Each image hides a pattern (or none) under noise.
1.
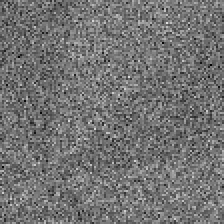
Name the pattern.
spokes from one point
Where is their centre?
bottom left
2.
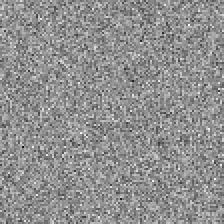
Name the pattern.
only noise
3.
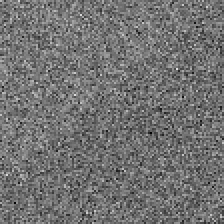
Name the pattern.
a sharp edge
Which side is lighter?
top left
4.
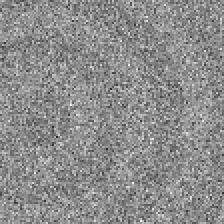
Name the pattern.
rings round one point
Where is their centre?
middle left
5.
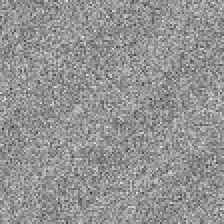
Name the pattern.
diagonal stripes
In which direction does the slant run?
bottom left to top right
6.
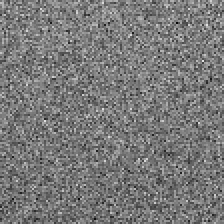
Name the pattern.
a smooth slope
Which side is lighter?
top
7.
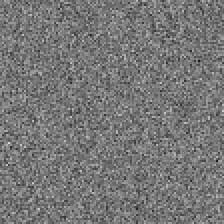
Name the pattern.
only noise
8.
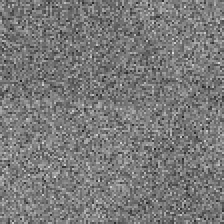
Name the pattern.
spokes from one point
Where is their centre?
middle right
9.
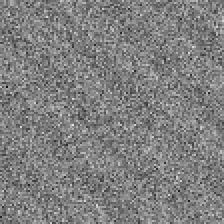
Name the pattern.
diagonal stripes
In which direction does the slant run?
top left to bottom right
